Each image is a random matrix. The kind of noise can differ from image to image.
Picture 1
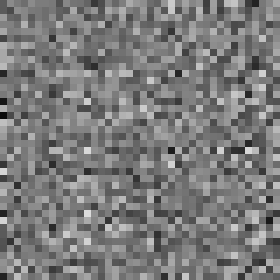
low rank plus noise
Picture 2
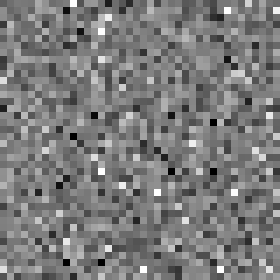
heavy tails
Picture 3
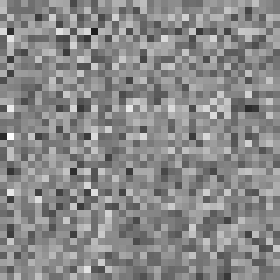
low rank plus noise
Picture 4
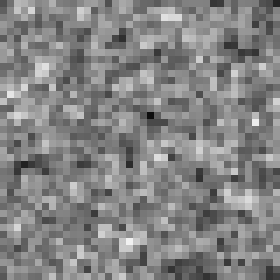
blotchy
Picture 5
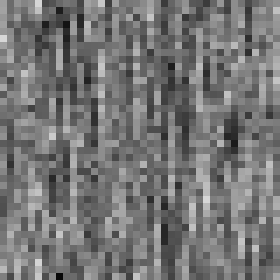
streaked along the columns
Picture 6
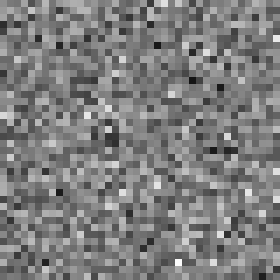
independent entries
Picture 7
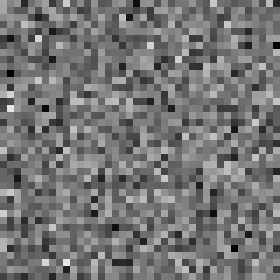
independent entries
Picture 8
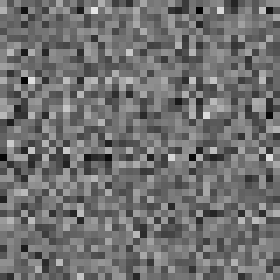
low rank plus noise
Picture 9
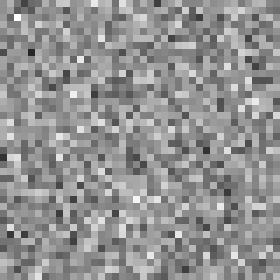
independent entries
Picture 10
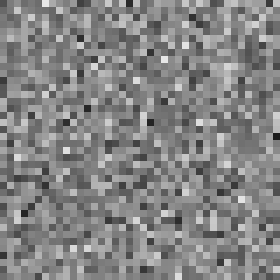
independent entries
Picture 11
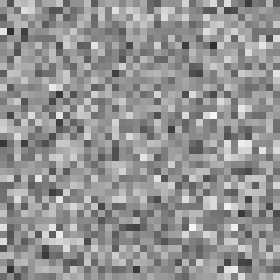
low rank plus noise
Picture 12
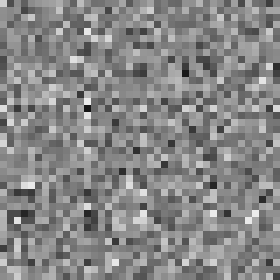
low rank plus noise
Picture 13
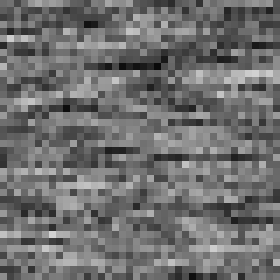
streaked along the rows
